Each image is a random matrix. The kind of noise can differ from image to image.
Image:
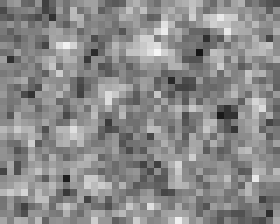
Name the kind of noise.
blotchy
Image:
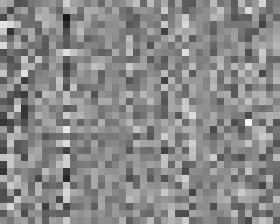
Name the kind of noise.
columns of uneven size
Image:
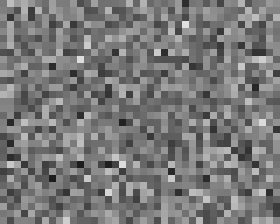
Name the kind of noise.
low rank plus noise
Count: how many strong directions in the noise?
one
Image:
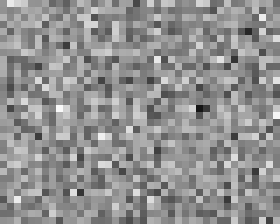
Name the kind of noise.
low rank plus noise
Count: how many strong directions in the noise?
three or four
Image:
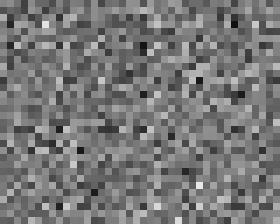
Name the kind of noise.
low rank plus noise
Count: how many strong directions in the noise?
one
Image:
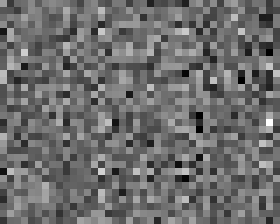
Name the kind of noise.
low rank plus noise
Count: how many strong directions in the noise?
two
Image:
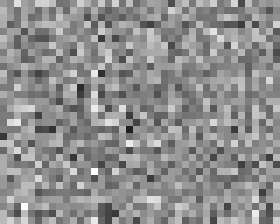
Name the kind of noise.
low rank plus noise
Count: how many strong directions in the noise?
five to eight
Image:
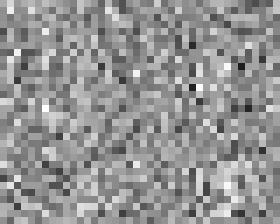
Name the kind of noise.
low rank plus noise
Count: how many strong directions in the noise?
three or four
